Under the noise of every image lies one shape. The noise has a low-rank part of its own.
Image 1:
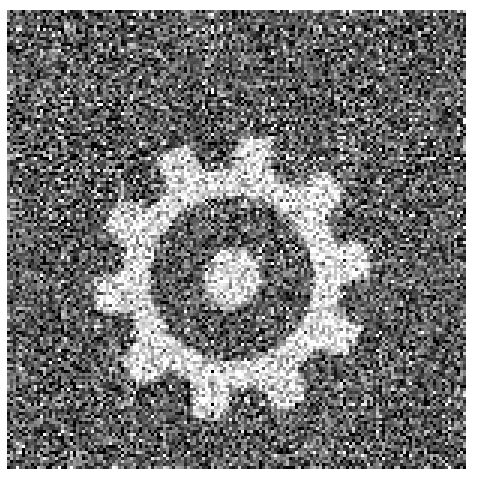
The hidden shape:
gear
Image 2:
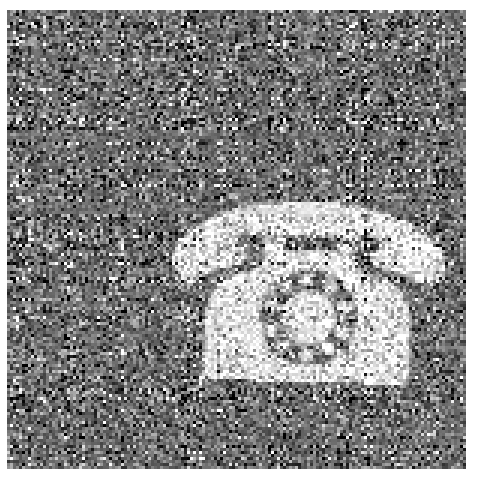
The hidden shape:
telephone
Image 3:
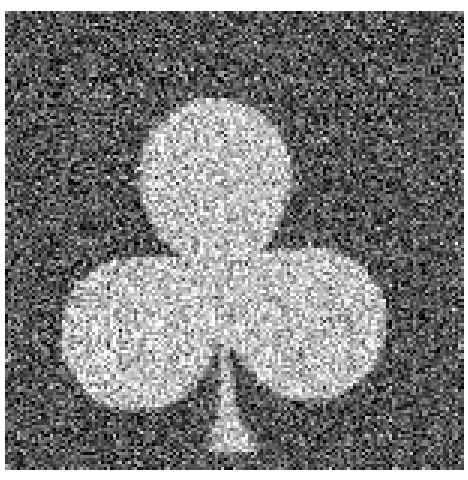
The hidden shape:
club
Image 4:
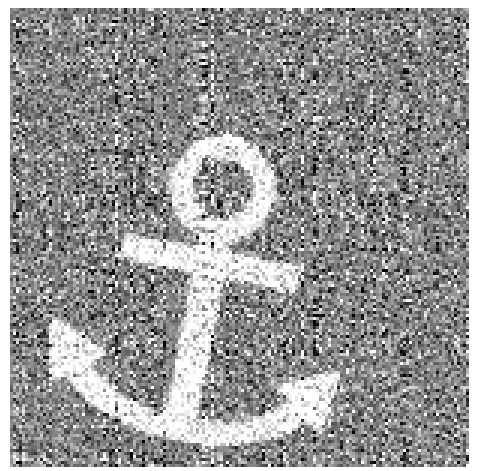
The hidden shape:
anchor
